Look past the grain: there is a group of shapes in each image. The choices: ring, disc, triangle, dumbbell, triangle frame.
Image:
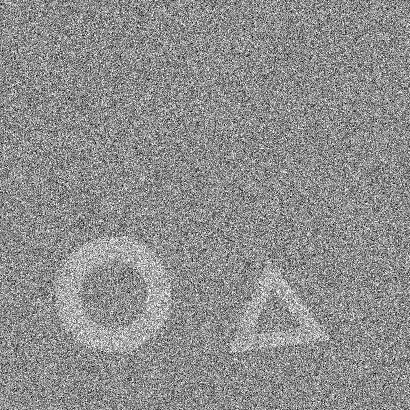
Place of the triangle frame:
bottom right
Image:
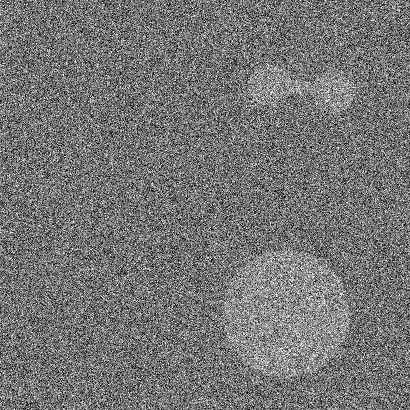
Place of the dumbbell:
top right
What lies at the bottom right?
disc
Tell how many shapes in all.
2
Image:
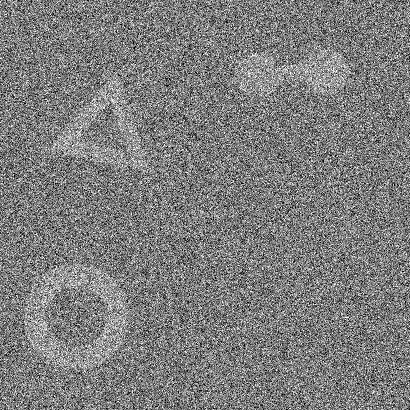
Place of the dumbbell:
top right
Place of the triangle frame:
top left
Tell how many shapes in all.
3
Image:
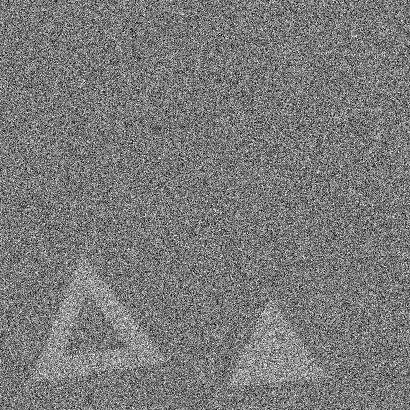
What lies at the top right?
nothing
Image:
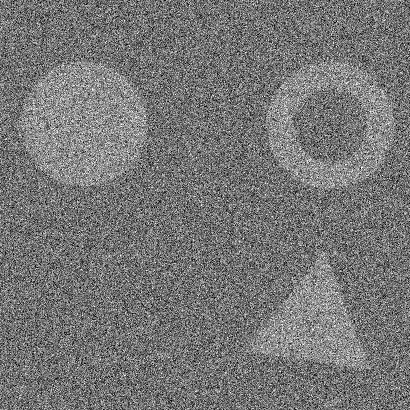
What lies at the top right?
ring
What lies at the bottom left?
nothing
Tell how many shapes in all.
3
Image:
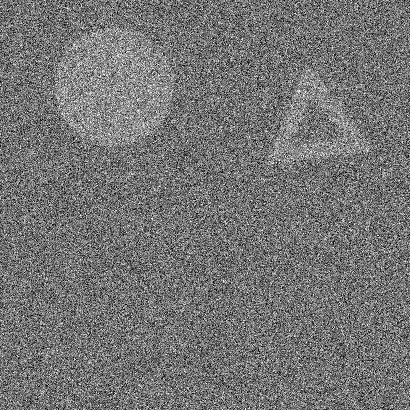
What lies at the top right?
triangle frame
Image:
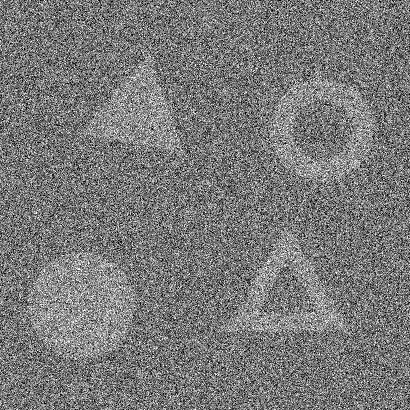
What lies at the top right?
ring
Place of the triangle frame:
bottom right
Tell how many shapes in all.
4
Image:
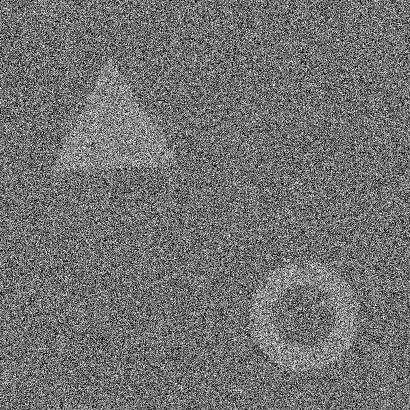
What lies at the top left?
triangle
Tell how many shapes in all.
2
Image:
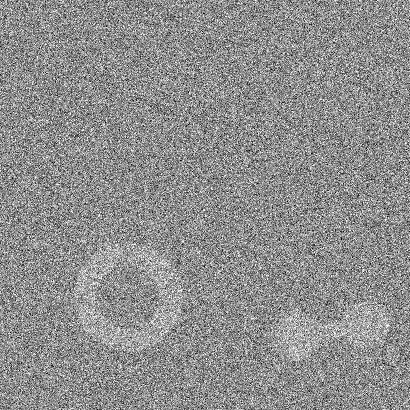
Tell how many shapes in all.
2
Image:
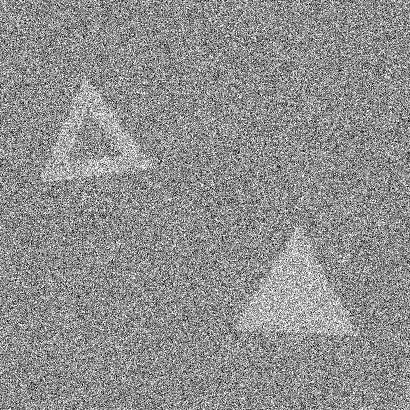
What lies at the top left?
triangle frame
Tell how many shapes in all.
2
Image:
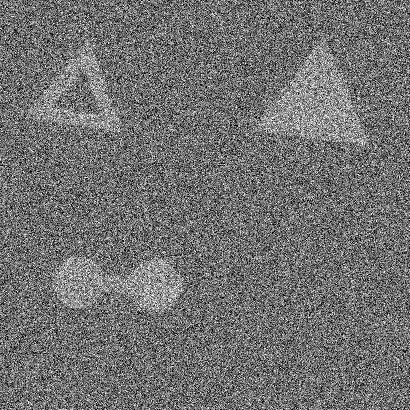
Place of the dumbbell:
bottom left
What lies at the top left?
triangle frame
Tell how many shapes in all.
3
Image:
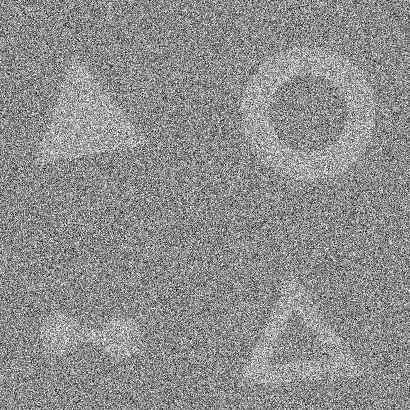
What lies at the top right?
ring
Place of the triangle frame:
bottom right
